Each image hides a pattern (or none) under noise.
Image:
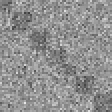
blocks along the diagonal
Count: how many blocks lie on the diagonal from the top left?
7
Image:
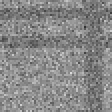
bands of rows crossing bands of columns
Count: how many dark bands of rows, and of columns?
2 and 1
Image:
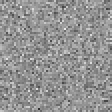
only noise
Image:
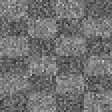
a checkerboard
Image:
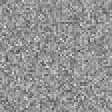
only noise
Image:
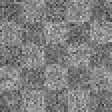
a checkerboard
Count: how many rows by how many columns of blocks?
5 by 5
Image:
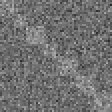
blocks along the diagonal
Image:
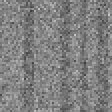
bands of columns
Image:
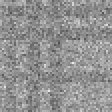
bands of rows crossing bands of columns
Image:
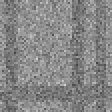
bands of rows crossing bands of columns
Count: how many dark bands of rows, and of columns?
1 and 3
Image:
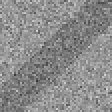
a diagonal band
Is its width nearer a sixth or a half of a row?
a half
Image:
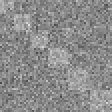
blocks along the diagonal
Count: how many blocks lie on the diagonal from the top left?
6
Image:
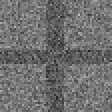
bands of rows crossing bands of columns
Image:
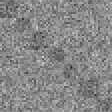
blocks along the diagonal
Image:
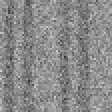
bands of columns
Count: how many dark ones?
4
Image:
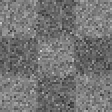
a checkerboard
